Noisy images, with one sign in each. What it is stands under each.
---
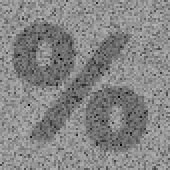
dark percent sign
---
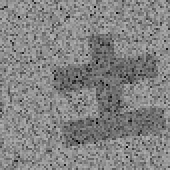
dark plus-minus sign
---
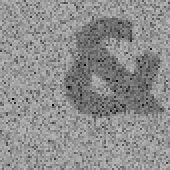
dark ampersand
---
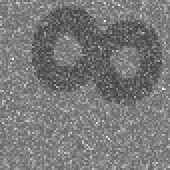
dark infinity sign
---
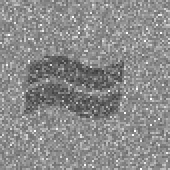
dark approximately sign
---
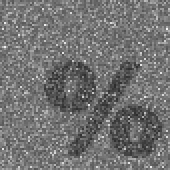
dark percent sign
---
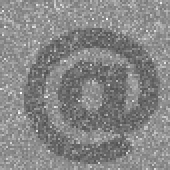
dark at sign
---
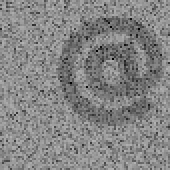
dark at sign
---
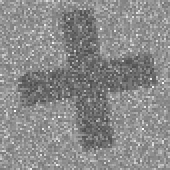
dark plus sign
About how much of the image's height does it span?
nearly all
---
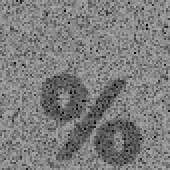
dark percent sign
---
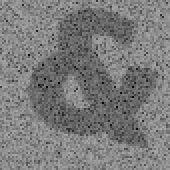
dark ampersand
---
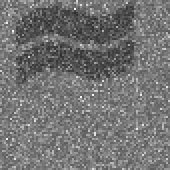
dark approximately sign
